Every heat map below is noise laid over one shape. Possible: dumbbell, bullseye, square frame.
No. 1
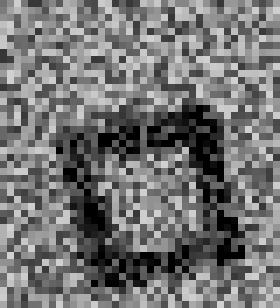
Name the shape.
square frame
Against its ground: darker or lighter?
darker
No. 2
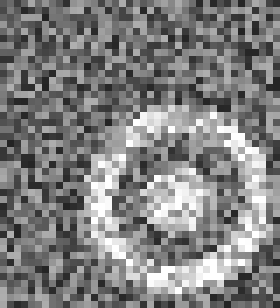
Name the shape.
bullseye
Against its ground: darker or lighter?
lighter
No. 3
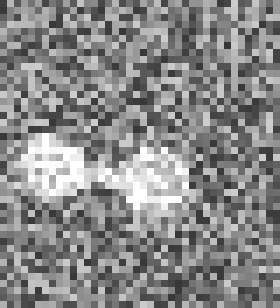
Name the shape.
dumbbell
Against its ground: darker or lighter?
lighter
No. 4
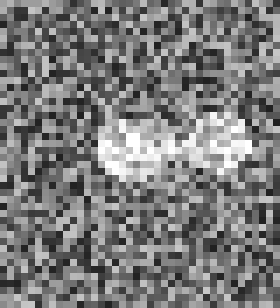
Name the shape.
dumbbell
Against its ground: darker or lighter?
lighter
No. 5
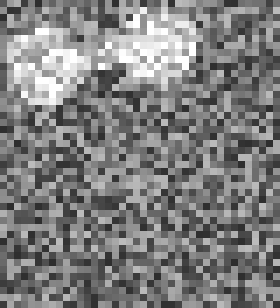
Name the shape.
dumbbell
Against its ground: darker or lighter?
lighter
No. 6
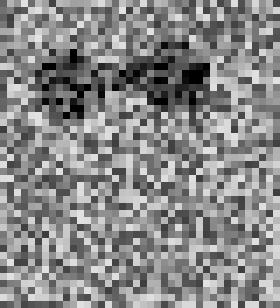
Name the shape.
dumbbell
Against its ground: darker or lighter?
darker
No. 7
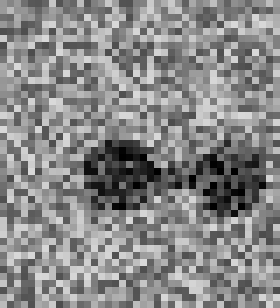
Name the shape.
dumbbell
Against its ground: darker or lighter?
darker
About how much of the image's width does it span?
two thirds
